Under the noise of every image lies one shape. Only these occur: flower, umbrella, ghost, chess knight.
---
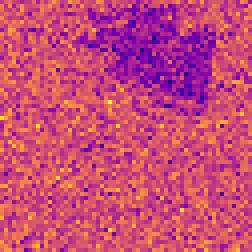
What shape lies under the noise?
chess knight
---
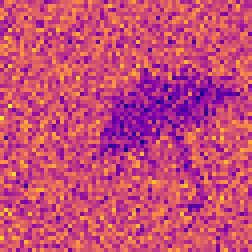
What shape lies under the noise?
umbrella
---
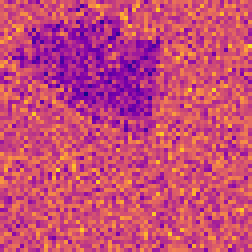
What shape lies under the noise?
chess knight
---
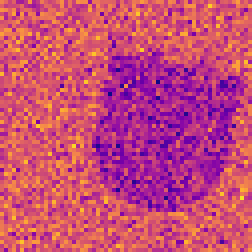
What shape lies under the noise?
ghost
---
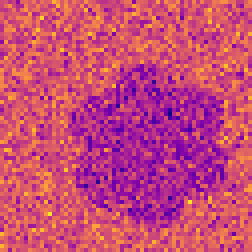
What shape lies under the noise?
flower
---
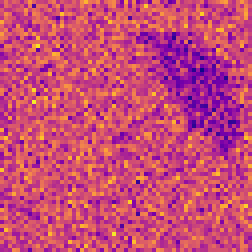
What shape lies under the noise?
umbrella
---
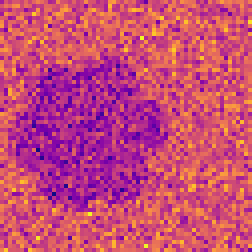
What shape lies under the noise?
flower
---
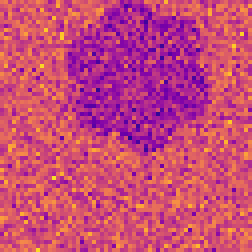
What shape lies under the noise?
flower
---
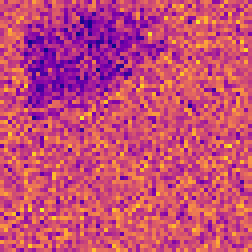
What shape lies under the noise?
chess knight
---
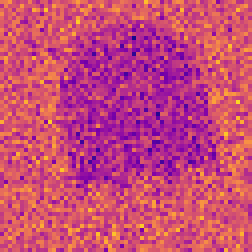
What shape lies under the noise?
ghost
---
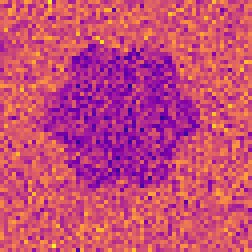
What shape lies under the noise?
flower
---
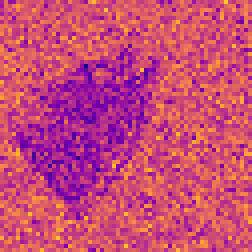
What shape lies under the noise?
chess knight
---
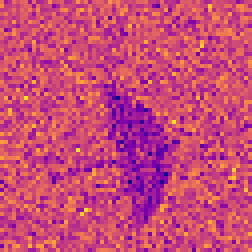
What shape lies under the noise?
umbrella
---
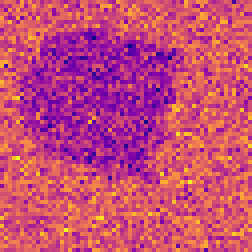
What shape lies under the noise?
ghost
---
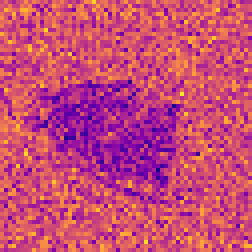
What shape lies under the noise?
chess knight
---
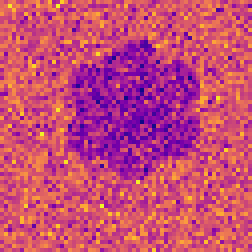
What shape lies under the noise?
flower
